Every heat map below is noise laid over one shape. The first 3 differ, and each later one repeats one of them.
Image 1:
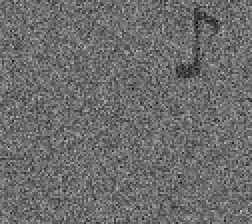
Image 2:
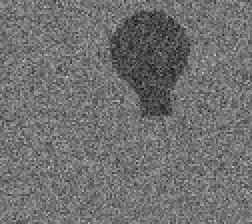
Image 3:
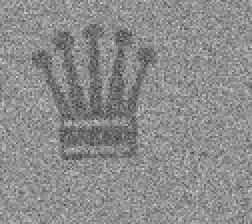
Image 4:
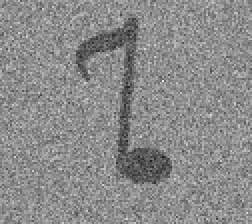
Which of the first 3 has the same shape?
1
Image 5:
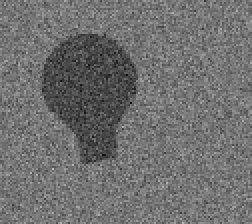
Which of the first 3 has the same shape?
2
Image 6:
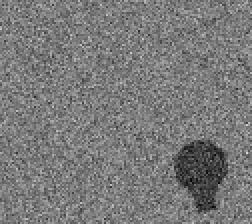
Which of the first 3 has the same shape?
2
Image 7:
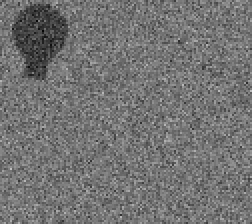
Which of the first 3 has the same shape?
2
